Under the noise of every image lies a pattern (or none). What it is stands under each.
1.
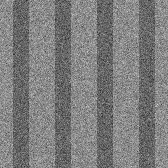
vertical stripes
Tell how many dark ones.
4
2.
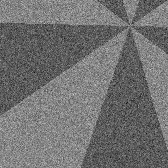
spokes from one point
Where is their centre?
top right
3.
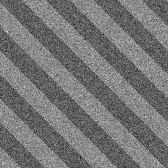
diagonal stripes
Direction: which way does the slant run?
top left to bottom right
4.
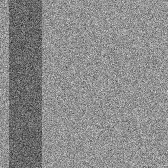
one vertical stripe
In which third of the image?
left
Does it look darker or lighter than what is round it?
darker
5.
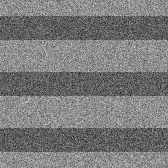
horizontal stripes
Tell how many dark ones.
3
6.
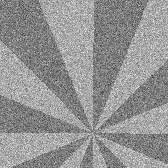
spokes from one point
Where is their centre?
bottom middle
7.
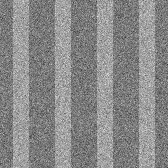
vertical stripes
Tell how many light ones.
4
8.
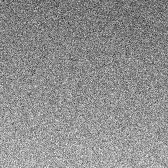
a smooth slope
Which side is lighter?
bottom
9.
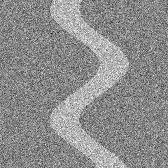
a wavy band
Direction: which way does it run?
top to bottom
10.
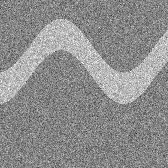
a wavy band
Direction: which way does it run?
left to right
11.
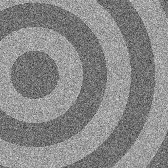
rings round one point
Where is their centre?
middle left
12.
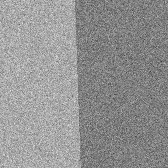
a sharp edge
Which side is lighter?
left
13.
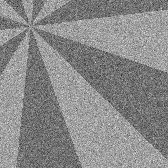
spokes from one point
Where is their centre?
top left
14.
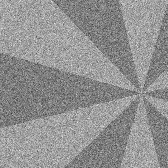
spokes from one point
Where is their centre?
middle right
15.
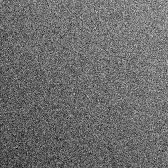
a smooth slope
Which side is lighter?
top right
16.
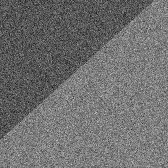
a sharp edge
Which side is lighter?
bottom right
